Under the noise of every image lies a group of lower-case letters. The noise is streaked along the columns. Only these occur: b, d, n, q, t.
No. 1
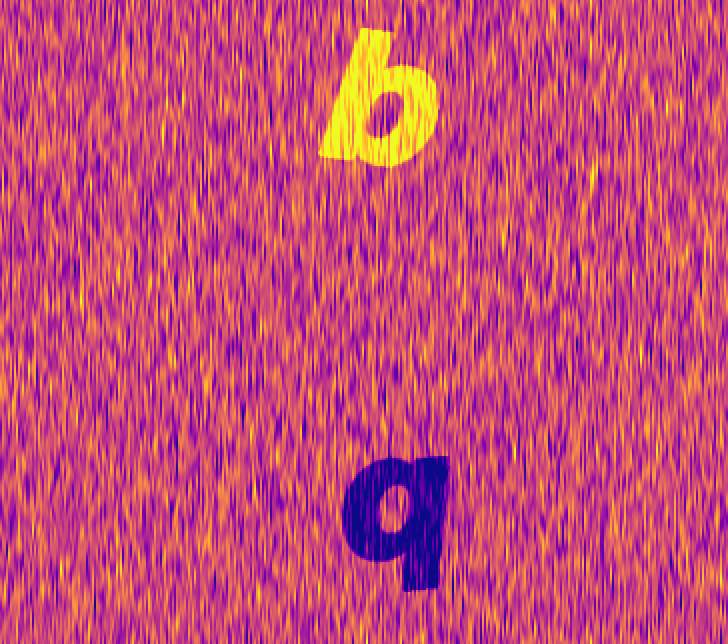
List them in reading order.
top middle: light b; bottom middle: dark q
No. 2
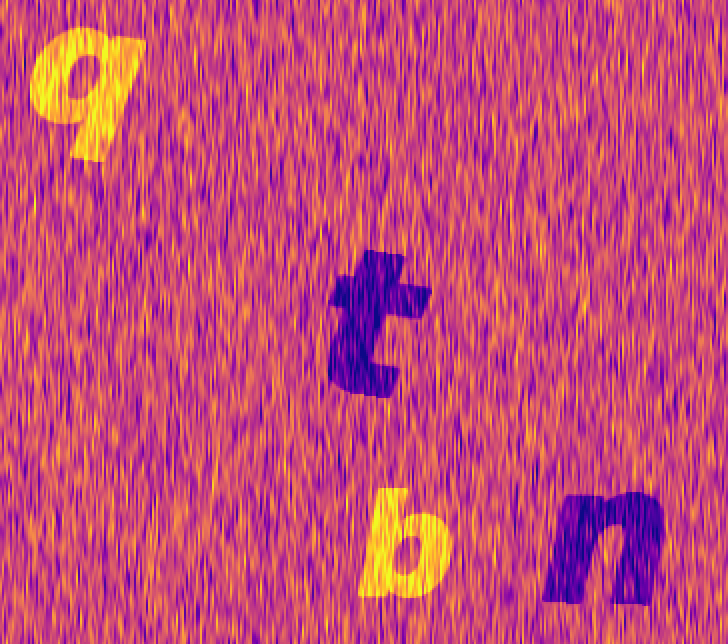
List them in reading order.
top left: light q; centre: dark t; bottom middle: light b; bottom right: dark n
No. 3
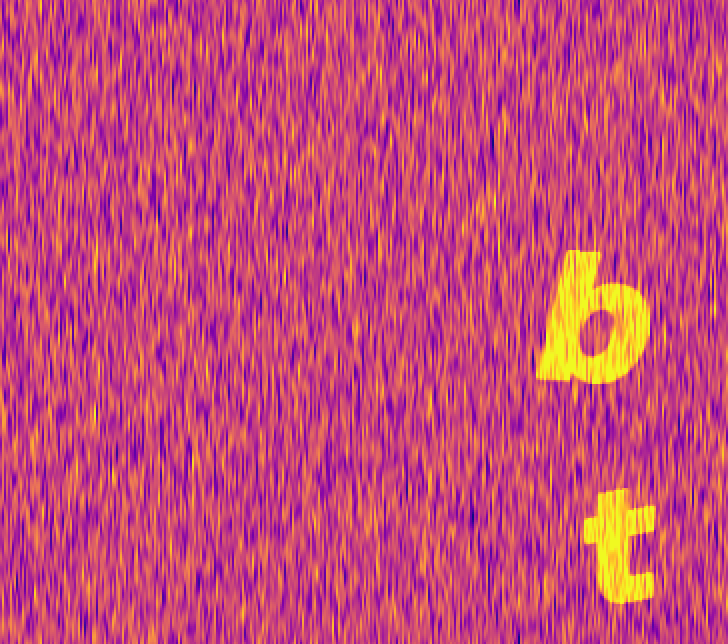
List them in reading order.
middle right: light b; bottom right: light t
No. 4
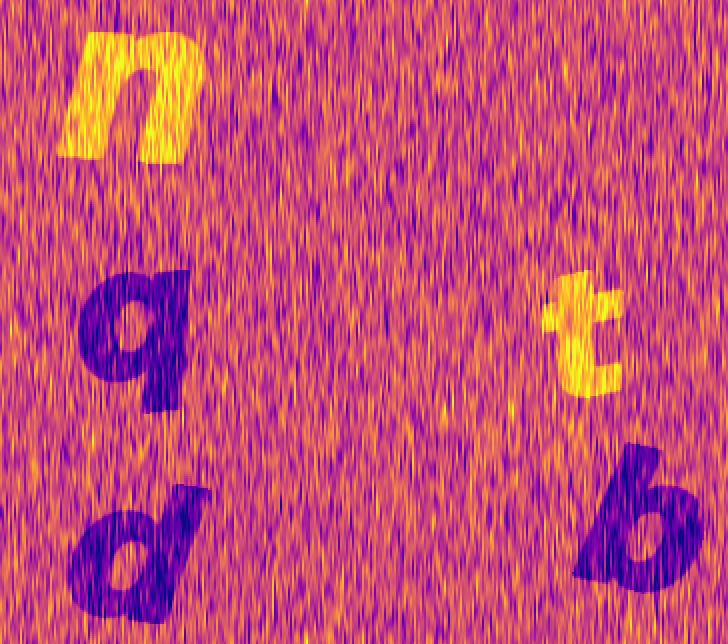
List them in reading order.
top left: light n; middle left: dark q; middle right: light t; bottom left: dark d; bottom right: dark b
